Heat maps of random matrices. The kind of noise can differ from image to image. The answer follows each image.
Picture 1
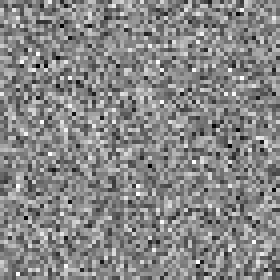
independent entries
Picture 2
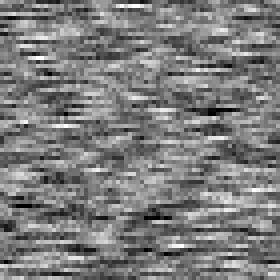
streaked along the rows
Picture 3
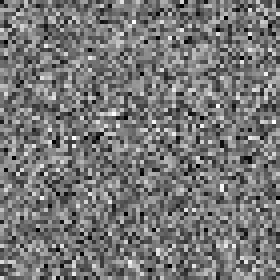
independent entries
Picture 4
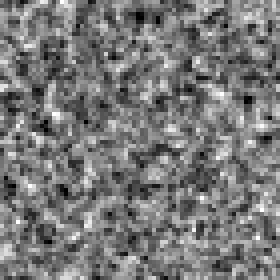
blotchy
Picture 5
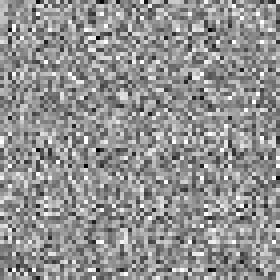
low rank plus noise
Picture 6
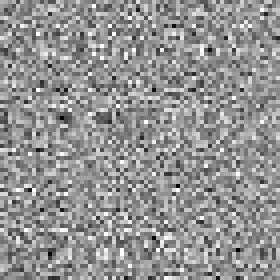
low rank plus noise
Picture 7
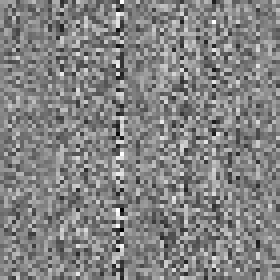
columns of uneven size
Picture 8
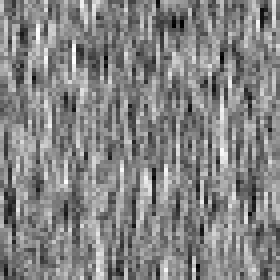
streaked along the columns
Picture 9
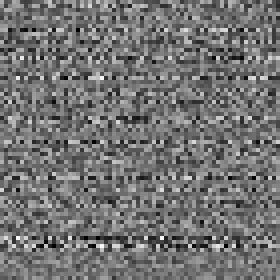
rows of uneven size
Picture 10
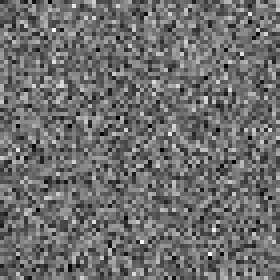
independent entries
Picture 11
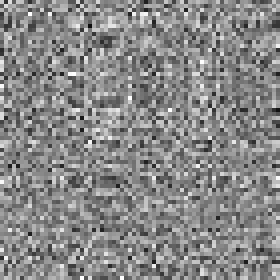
low rank plus noise
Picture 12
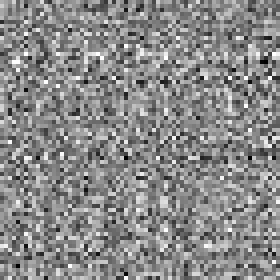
low rank plus noise
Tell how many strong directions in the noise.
five to eight
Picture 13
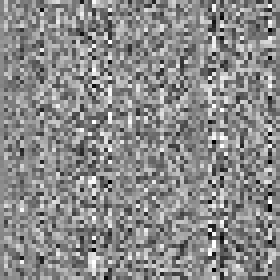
columns of uneven size
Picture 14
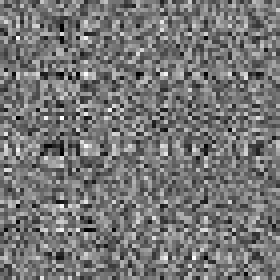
low rank plus noise
